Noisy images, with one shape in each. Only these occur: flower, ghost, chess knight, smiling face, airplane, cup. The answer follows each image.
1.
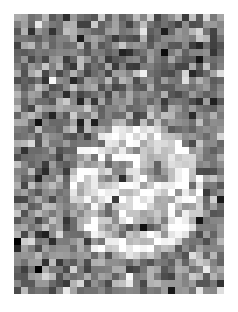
smiling face
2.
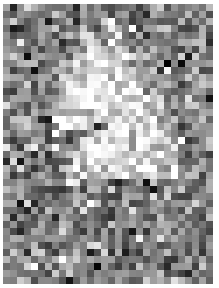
chess knight
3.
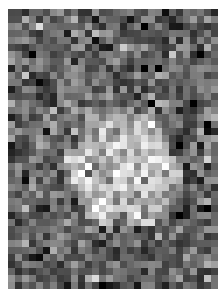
flower
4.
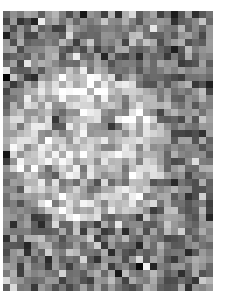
smiling face
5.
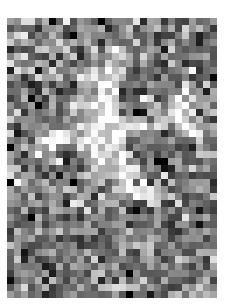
airplane
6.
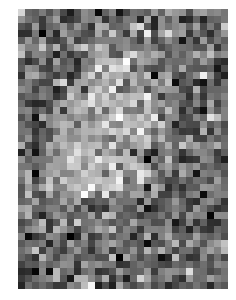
chess knight
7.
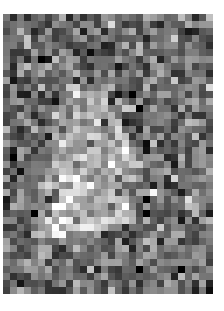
chess knight
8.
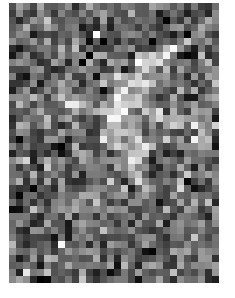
airplane
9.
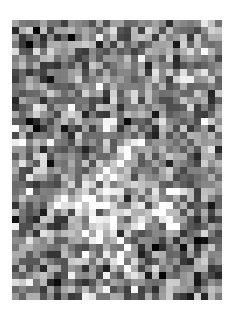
airplane
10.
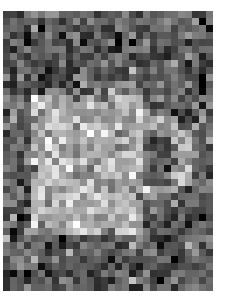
cup
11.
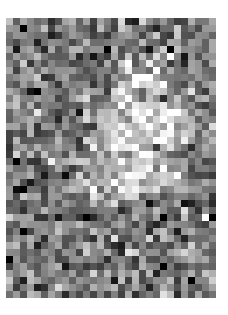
chess knight
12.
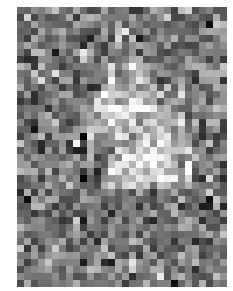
chess knight
